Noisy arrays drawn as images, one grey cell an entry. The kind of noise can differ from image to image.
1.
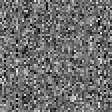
columns of uneven size
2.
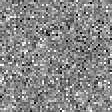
heavy tails
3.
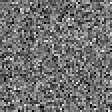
independent entries
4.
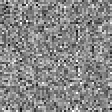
low rank plus noise
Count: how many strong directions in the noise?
three or four
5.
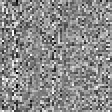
columns of uneven size
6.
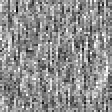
streaked along the columns
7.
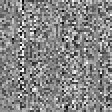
columns of uneven size
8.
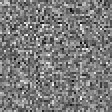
low rank plus noise
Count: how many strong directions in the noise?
three or four
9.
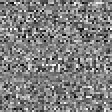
rows of uneven size
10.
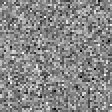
independent entries
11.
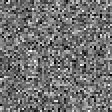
low rank plus noise
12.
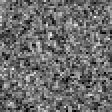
blotchy
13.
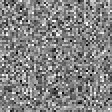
low rank plus noise
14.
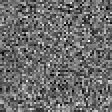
low rank plus noise
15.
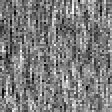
streaked along the columns
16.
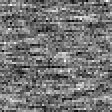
streaked along the rows
